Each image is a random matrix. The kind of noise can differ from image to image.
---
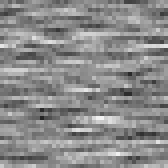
streaked along the rows
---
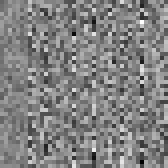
columns of uneven size
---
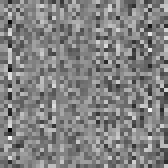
columns of uneven size
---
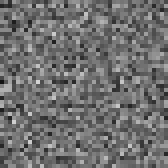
low rank plus noise
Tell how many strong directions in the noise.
five to eight
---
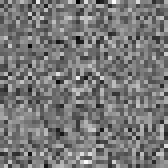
low rank plus noise
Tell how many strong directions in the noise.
three or four
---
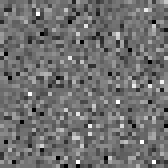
heavy tails
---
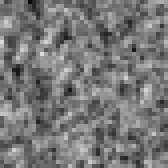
blotchy
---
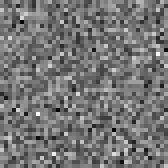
independent entries
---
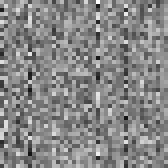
columns of uneven size
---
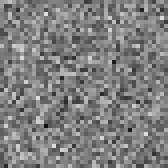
independent entries
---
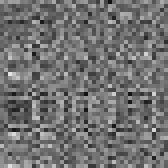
low rank plus noise
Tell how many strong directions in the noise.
one
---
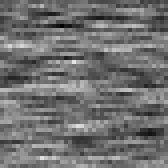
streaked along the rows
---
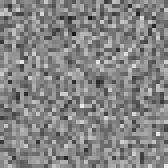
independent entries
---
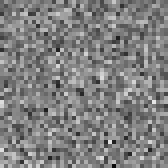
independent entries
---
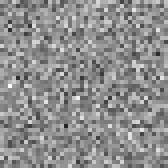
independent entries
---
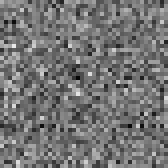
low rank plus noise
